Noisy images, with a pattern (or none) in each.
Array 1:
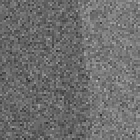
a sharp edge
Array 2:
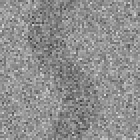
a wavy band
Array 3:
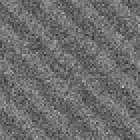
diagonal stripes
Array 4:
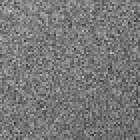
a smooth slope
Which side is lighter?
top left
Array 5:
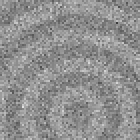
rings round one point
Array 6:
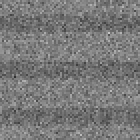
horizontal stripes
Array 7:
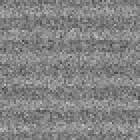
horizontal stripes
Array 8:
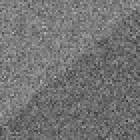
a sharp edge
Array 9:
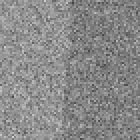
a sharp edge
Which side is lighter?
left
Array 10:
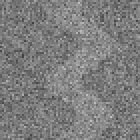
a wavy band
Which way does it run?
top to bottom
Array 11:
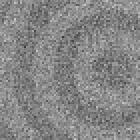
rings round one point
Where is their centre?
middle right
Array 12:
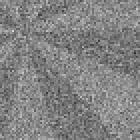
spokes from one point
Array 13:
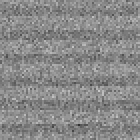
horizontal stripes
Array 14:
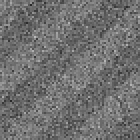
diagonal stripes
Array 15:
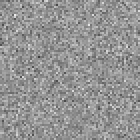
only noise
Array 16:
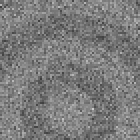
rings round one point
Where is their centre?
bottom middle
